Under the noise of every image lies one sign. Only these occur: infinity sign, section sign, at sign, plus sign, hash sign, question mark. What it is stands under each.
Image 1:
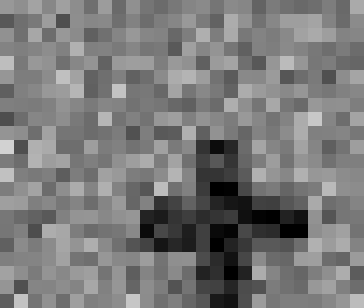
plus sign
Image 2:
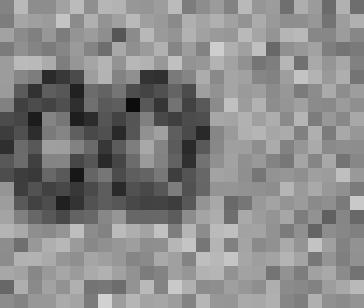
infinity sign
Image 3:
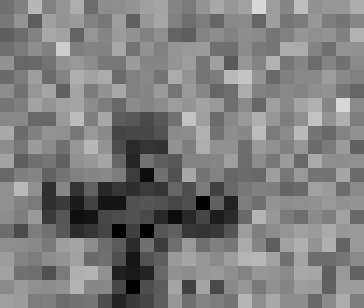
plus sign
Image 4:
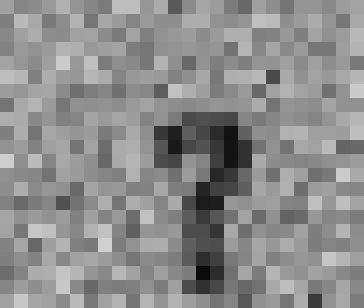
question mark
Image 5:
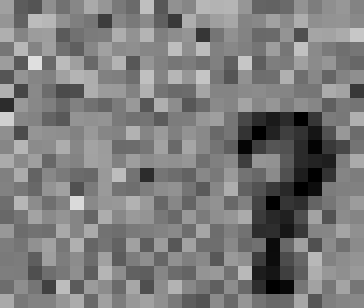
question mark
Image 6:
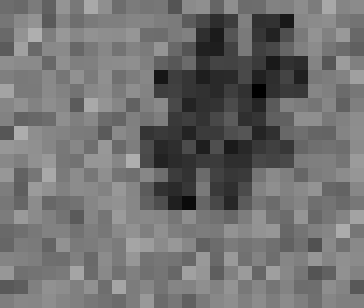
hash sign
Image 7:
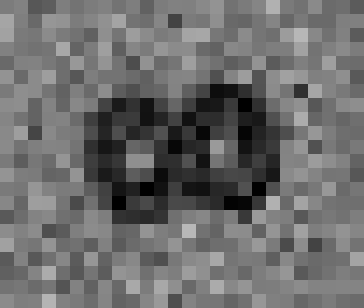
infinity sign
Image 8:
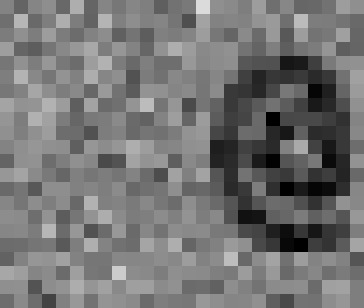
at sign
